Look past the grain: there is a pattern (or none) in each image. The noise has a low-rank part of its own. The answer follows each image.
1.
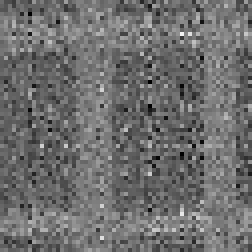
bands of rows crossing bands of columns
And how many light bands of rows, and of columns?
2 and 2
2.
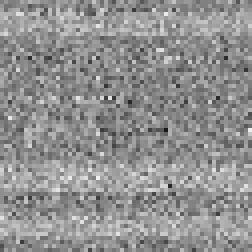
bands of rows
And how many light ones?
3
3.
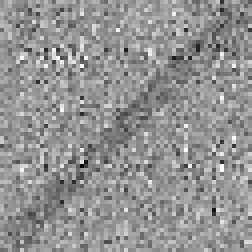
a diagonal band
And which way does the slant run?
bottom left to top right
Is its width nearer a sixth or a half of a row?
a sixth
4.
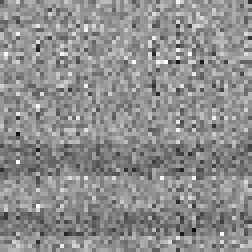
bands of rows
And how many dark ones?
2
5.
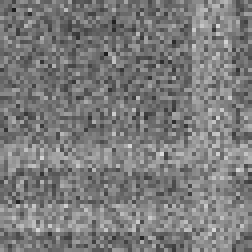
bands of rows crossing bands of columns
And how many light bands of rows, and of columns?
2 and 1
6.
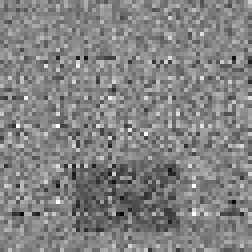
one block
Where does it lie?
bottom middle
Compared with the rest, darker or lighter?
darker
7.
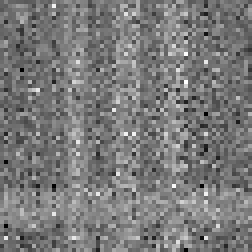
bands of rows crossing bands of columns
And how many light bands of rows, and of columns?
1 and 3
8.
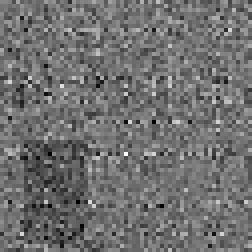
one block
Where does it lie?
bottom left
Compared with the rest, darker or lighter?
darker
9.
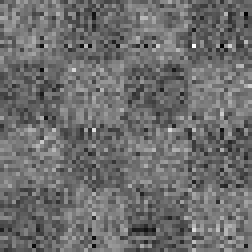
a checkerboard
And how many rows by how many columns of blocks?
4 by 4
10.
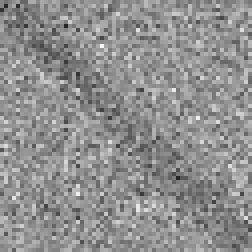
a diagonal band
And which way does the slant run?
top left to bottom right
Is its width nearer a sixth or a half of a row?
a sixth
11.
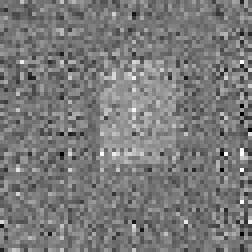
one block
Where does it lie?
centre
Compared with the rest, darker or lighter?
lighter
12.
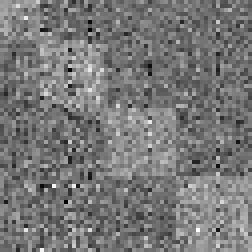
blocks along the diagonal
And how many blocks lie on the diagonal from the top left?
4
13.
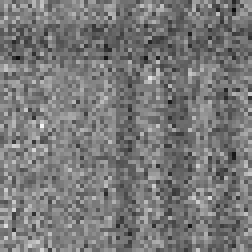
bands of rows crossing bands of columns
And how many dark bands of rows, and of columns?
1 and 3
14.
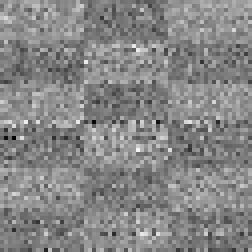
a checkerboard
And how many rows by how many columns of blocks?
6 by 3
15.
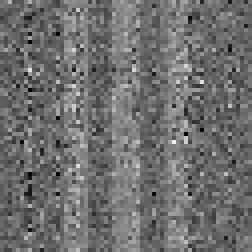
bands of columns
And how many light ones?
3
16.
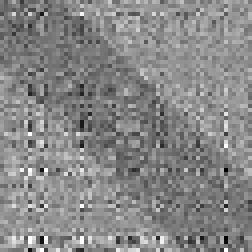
a diagonal band
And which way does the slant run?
top left to bottom right
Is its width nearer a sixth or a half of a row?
a half
